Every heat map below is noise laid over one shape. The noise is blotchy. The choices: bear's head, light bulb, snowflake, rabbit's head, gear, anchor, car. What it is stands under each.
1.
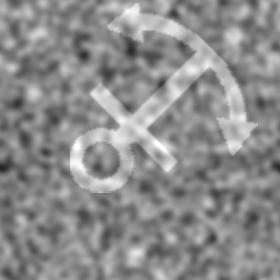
anchor
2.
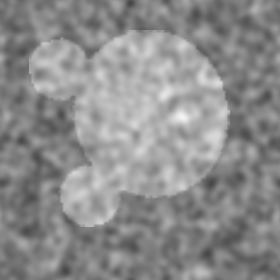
bear's head
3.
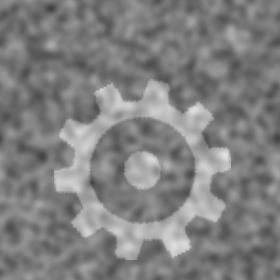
gear
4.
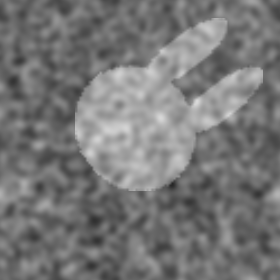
rabbit's head
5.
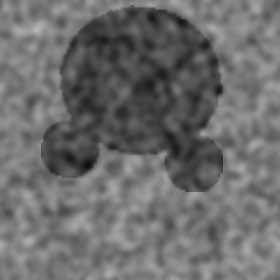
bear's head
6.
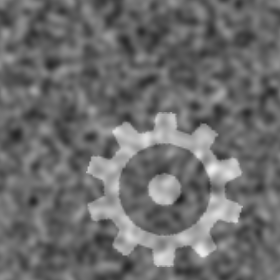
gear
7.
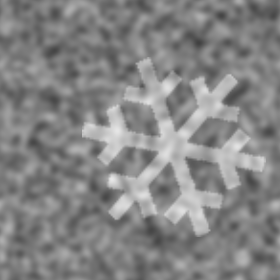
snowflake
